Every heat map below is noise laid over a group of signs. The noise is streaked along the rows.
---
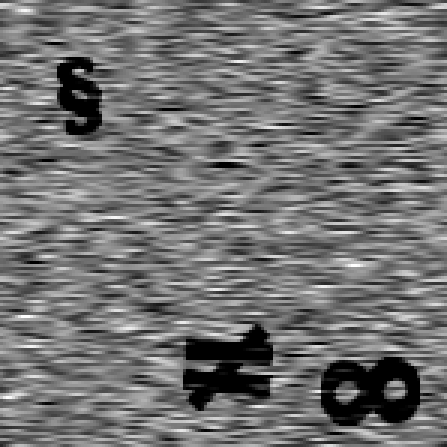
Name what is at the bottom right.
infinity sign
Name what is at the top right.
nothing
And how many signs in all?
3
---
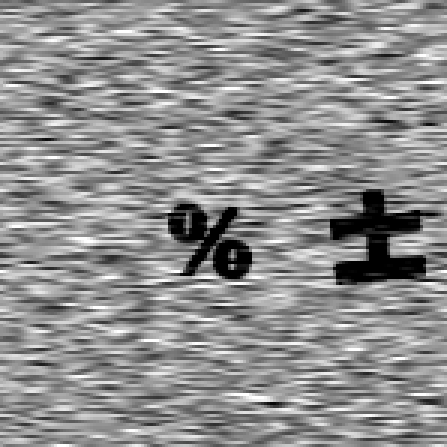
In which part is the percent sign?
centre
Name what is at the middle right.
plus-minus sign
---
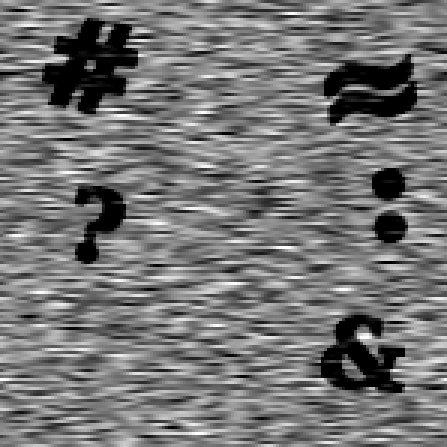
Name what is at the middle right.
colon
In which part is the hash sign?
top left
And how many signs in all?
5
